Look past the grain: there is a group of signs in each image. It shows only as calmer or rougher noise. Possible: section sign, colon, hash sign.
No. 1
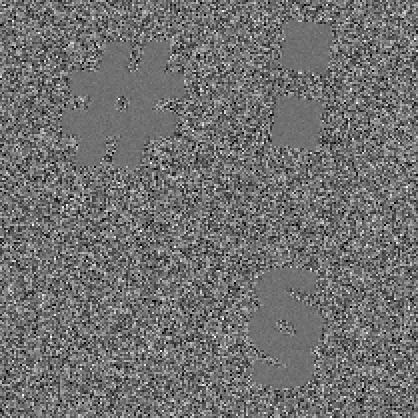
top left: hash sign; top right: colon; bottom right: section sign
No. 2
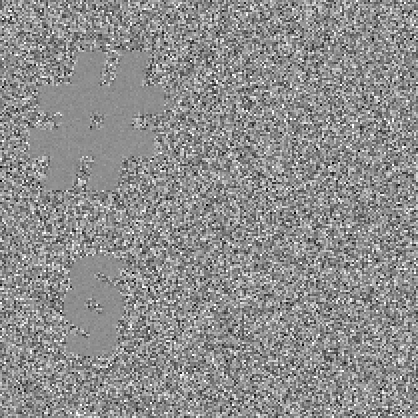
top left: hash sign; bottom left: section sign
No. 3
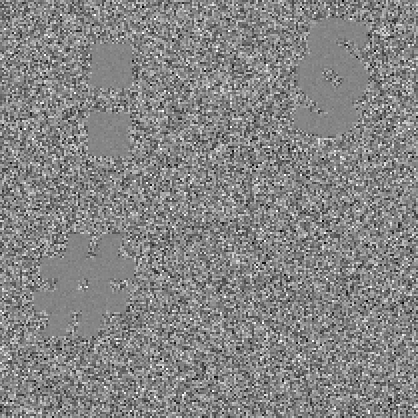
top left: colon; top right: section sign; bottom left: hash sign
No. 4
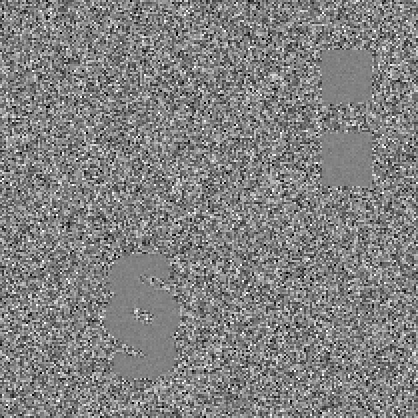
top right: colon; bottom left: section sign
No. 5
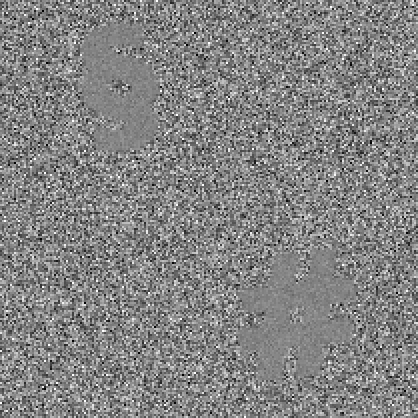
top left: section sign; bottom right: hash sign
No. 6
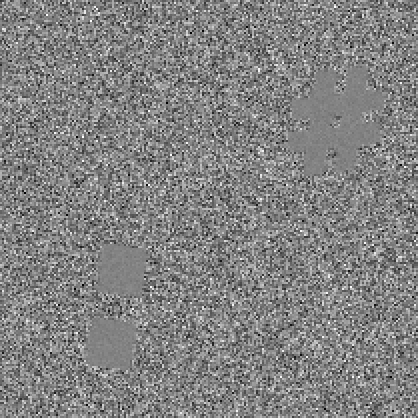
top right: hash sign; bottom left: colon
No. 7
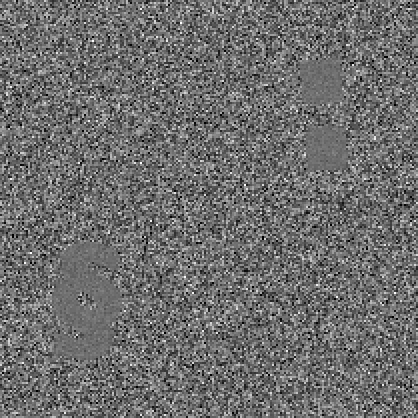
top right: colon; bottom left: section sign
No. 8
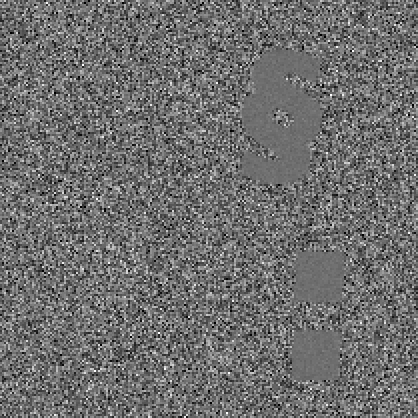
top right: section sign; bottom right: colon
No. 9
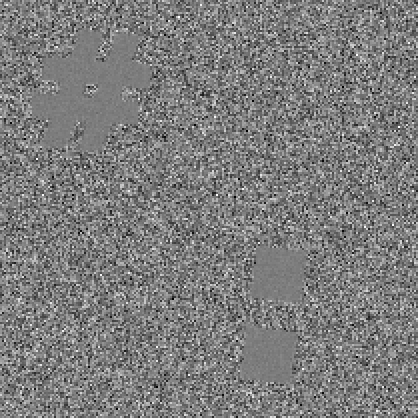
top left: hash sign; bottom right: colon
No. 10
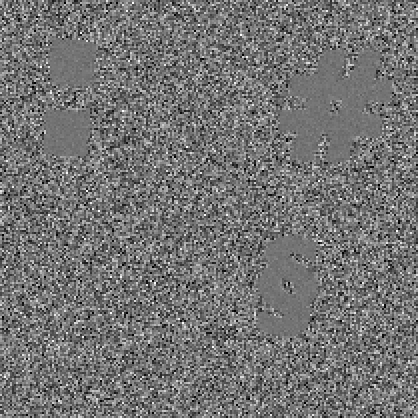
top left: colon; top right: hash sign; bottom right: section sign
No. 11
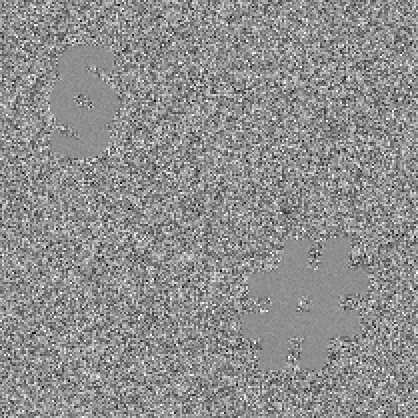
top left: section sign; bottom right: hash sign
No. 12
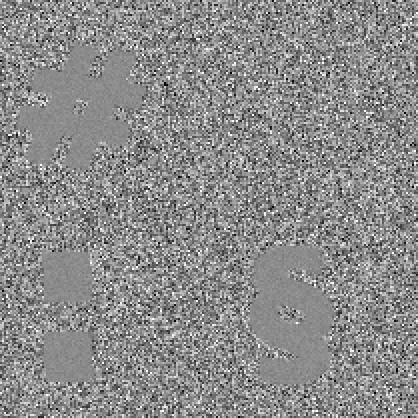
top left: hash sign; bottom left: colon; bottom right: section sign
